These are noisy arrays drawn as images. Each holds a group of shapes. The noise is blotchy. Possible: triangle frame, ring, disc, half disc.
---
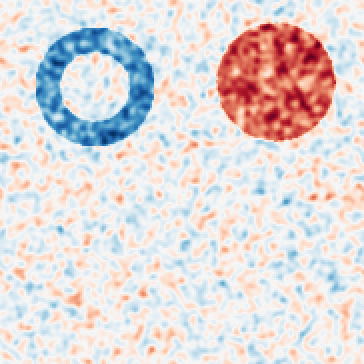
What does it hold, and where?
top left: blue ring; top right: red disc
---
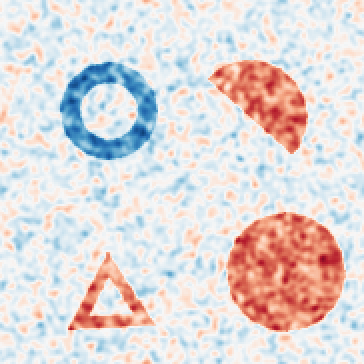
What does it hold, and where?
top left: blue ring; top right: red half disc; bottom left: red triangle frame; bottom right: red disc
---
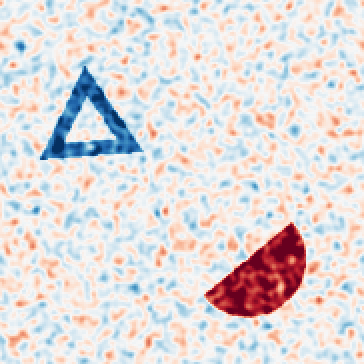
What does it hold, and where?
top left: blue triangle frame; bottom right: red half disc
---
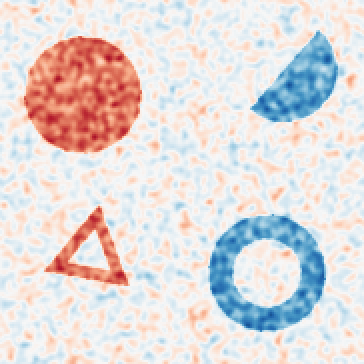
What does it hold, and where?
top left: red disc; top right: blue half disc; bottom left: red triangle frame; bottom right: blue ring
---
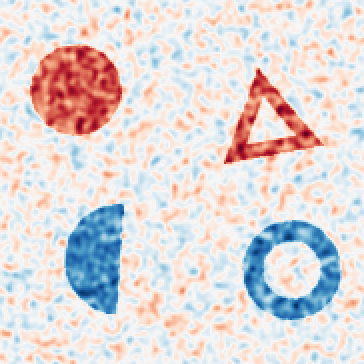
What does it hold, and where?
top left: red disc; top right: red triangle frame; bottom left: blue half disc; bottom right: blue ring
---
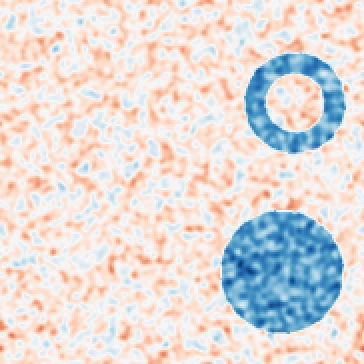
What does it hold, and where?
top right: blue ring; bottom right: blue disc
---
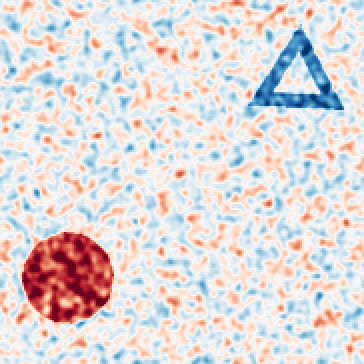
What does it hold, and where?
top right: blue triangle frame; bottom left: red disc
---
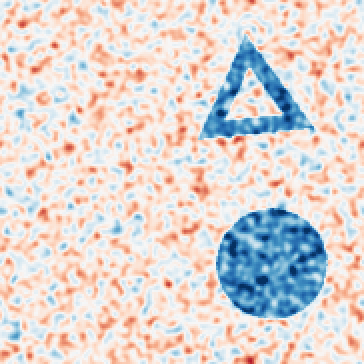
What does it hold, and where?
top right: blue triangle frame; bottom right: blue disc
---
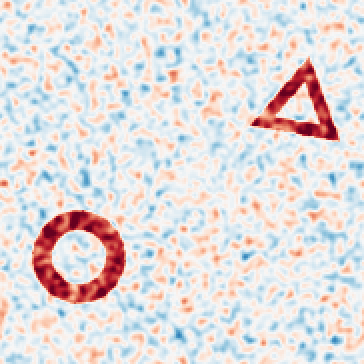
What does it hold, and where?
top right: red triangle frame; bottom left: red ring
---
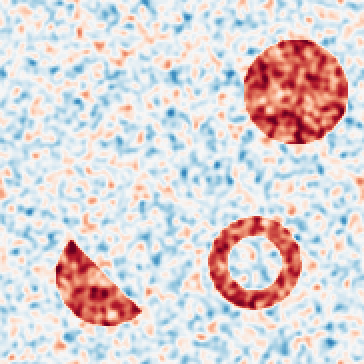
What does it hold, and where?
top right: red disc; bottom left: red half disc; bottom right: red ring
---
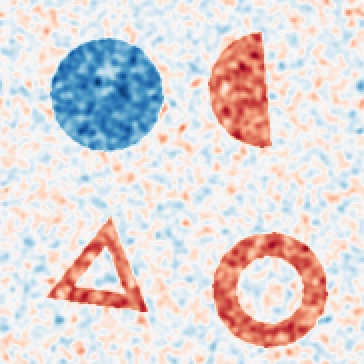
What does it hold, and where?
top left: blue disc; top right: red half disc; bottom left: red triangle frame; bottom right: red ring
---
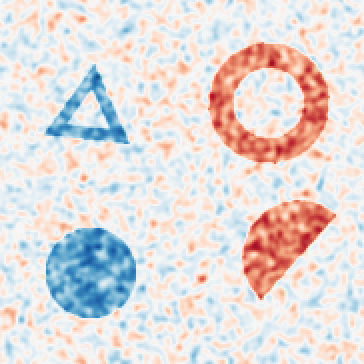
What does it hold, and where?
top left: blue triangle frame; top right: red ring; bottom left: blue disc; bottom right: red half disc
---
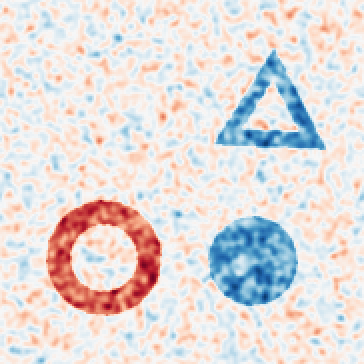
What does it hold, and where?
top right: blue triangle frame; bottom left: red ring; bottom right: blue disc
